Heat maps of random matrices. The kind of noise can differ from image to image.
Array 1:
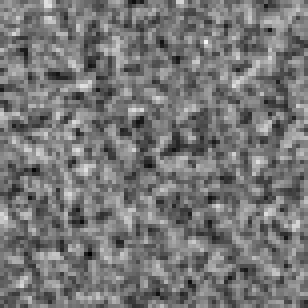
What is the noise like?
blotchy
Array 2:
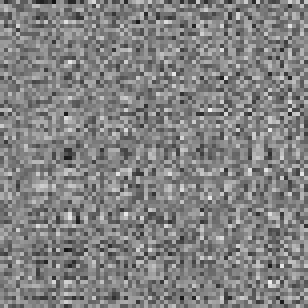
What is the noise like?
low rank plus noise
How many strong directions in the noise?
three or four
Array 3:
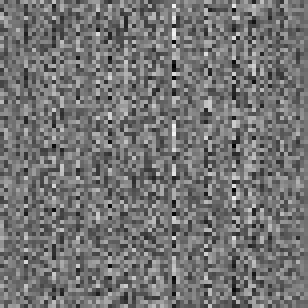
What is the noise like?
columns of uneven size
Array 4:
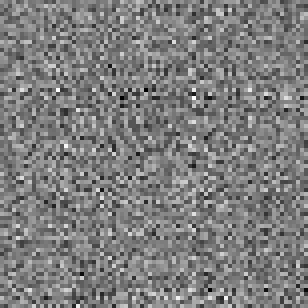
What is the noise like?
low rank plus noise
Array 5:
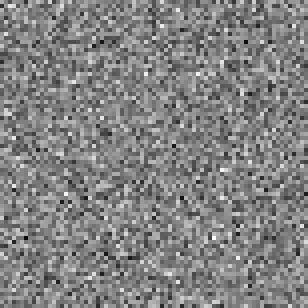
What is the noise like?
independent entries
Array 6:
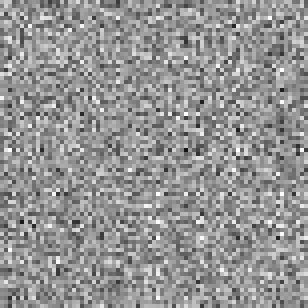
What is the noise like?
low rank plus noise
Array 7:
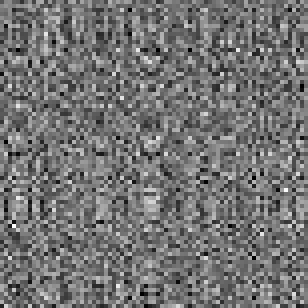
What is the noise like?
low rank plus noise
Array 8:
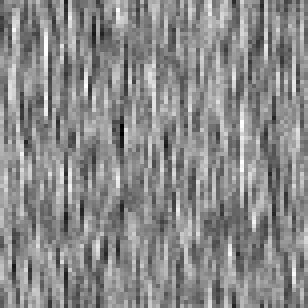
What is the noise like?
streaked along the columns
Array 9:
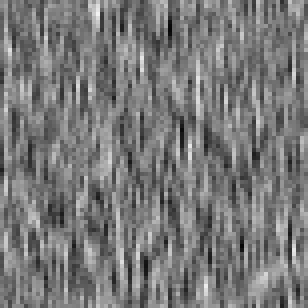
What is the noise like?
streaked along the columns
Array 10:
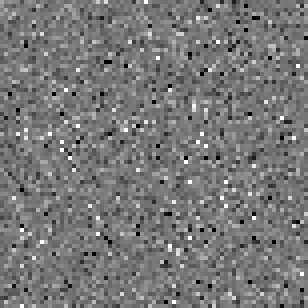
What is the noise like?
heavy tails
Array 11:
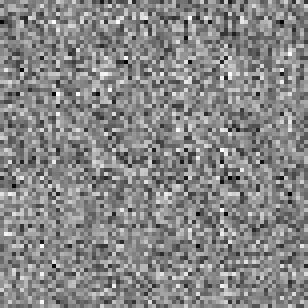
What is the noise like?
low rank plus noise
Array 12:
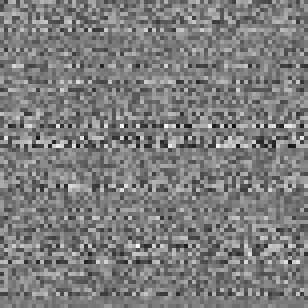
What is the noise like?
rows of uneven size
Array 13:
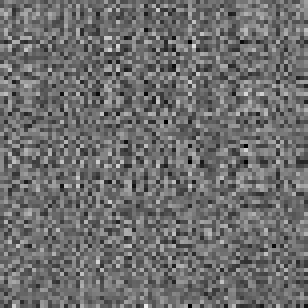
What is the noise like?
low rank plus noise
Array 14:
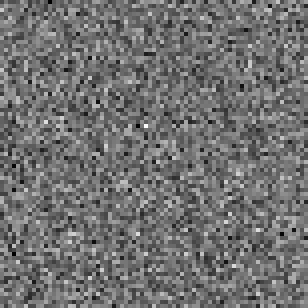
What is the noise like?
independent entries
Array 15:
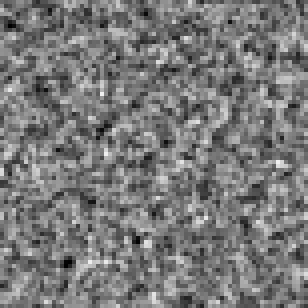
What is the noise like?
blotchy
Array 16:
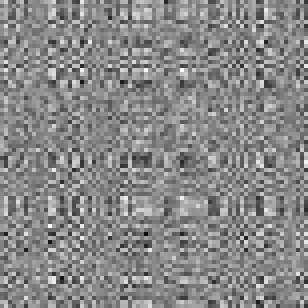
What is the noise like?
low rank plus noise
